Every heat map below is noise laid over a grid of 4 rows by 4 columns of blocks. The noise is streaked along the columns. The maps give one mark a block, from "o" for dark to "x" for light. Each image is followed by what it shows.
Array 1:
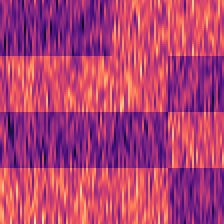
o o x x
x x x o
o o o x
x x x o
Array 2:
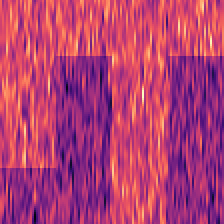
x x x x
x o x o
x o x o
o o x o
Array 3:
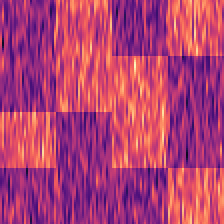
o x o x
o x x o
x o x o
o o o x
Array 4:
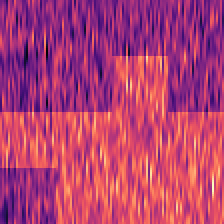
o o o o
o o x o
x x x x
o x x x
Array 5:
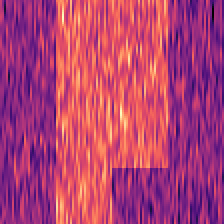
o x x o
o x x o
o x x o
o x o o
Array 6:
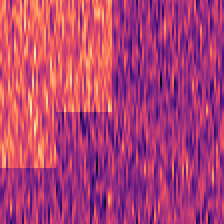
x x o o
x x o o
x o o o
o o o o
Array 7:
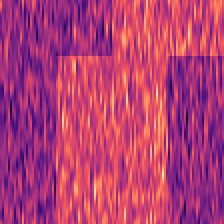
o o x x
o x x o
o x x o
o x x o
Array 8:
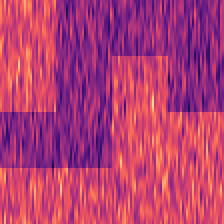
x o o o
x o x o
o o x x
x x x x
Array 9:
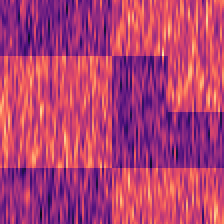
o o x x
x x o x
x x o o
o o x x
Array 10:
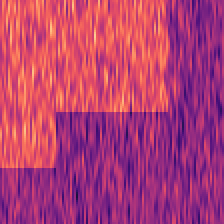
x x x o
x x x o
x o o o
o o o o
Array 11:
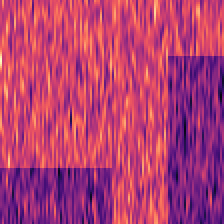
x x x x
x x x o
x x x o
o o x o
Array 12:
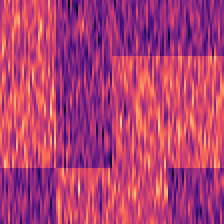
x o o o
x o x x
x o x x
o x x o
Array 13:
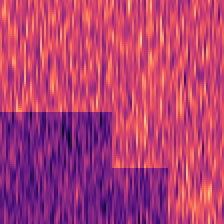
x x x x
x x x x
o o x x
o o o x
